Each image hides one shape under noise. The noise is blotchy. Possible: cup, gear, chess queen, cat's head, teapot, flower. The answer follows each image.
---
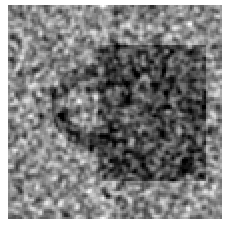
dark cup
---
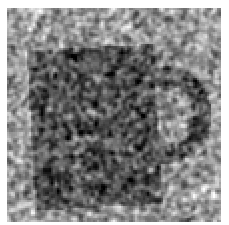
dark cup
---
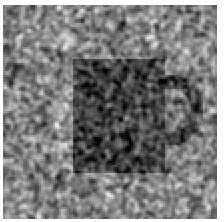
dark cup
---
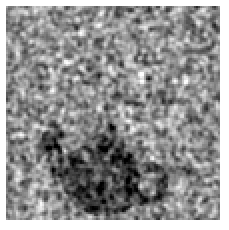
dark teapot
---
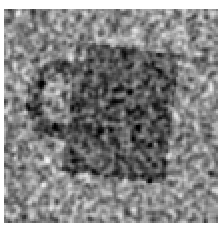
dark cup
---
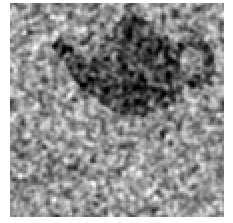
dark teapot
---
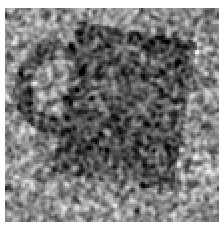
dark cup
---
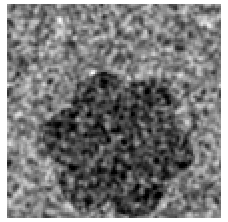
dark flower
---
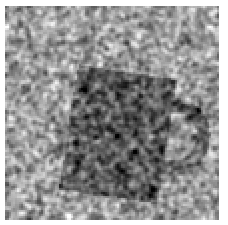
dark cup
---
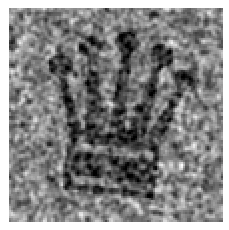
dark chess queen
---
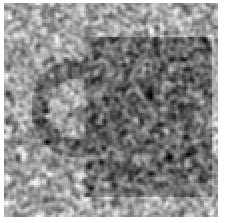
dark cup
